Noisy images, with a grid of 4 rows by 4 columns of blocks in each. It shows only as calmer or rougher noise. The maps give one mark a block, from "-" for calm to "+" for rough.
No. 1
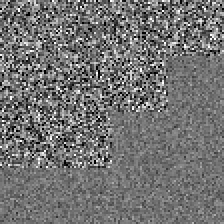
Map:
++++
+++-
++--
----
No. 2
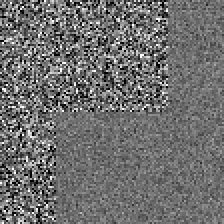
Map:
+++-
+++-
+---
+---
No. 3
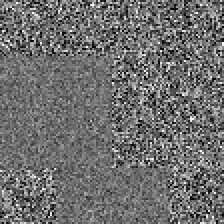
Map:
++++
--++
--++
+--+
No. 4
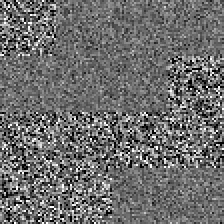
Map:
+---
---+
++++
++--
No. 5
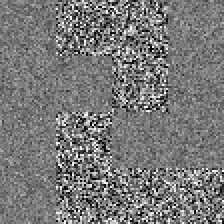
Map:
-++-
--+-
-+--
-+++
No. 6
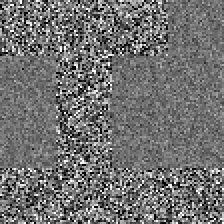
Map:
+++-
-+--
-+--
++++
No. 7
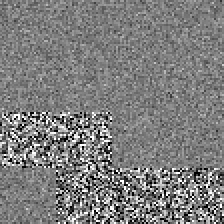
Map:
----
----
++--
-+++
